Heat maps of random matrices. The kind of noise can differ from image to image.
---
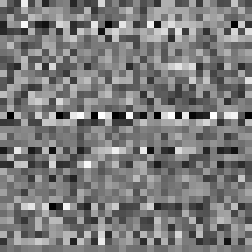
rows of uneven size
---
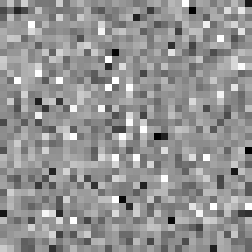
heavy tails
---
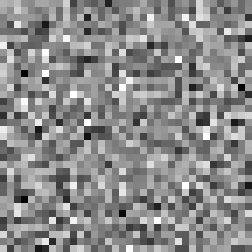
low rank plus noise
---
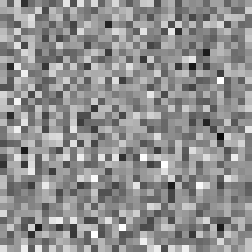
low rank plus noise
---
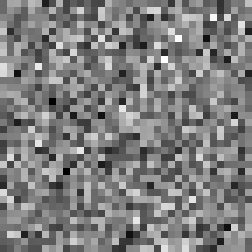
independent entries
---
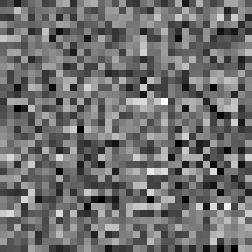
low rank plus noise
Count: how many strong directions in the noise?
five to eight
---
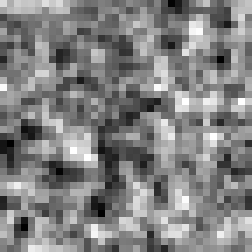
blotchy
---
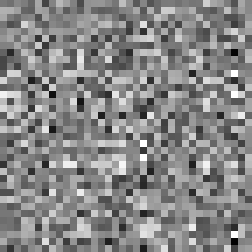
low rank plus noise
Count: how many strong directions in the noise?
three or four
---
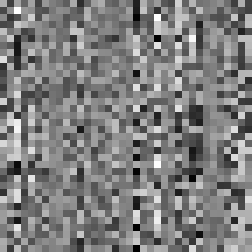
columns of uneven size
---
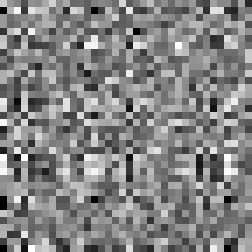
low rank plus noise
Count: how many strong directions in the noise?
one
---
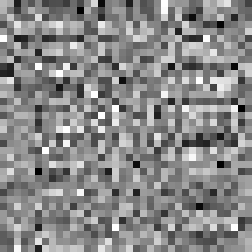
low rank plus noise
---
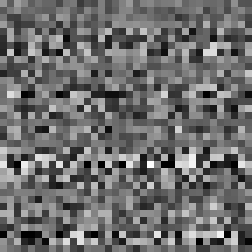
rows of uneven size
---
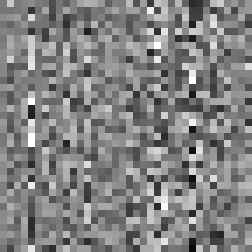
columns of uneven size
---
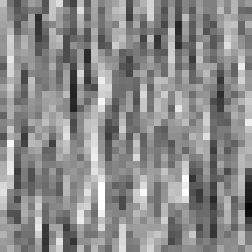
streaked along the columns
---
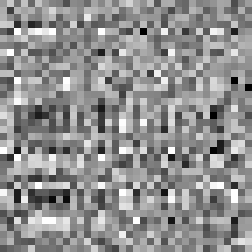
low rank plus noise
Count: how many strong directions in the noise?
one
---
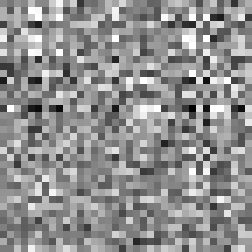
low rank plus noise
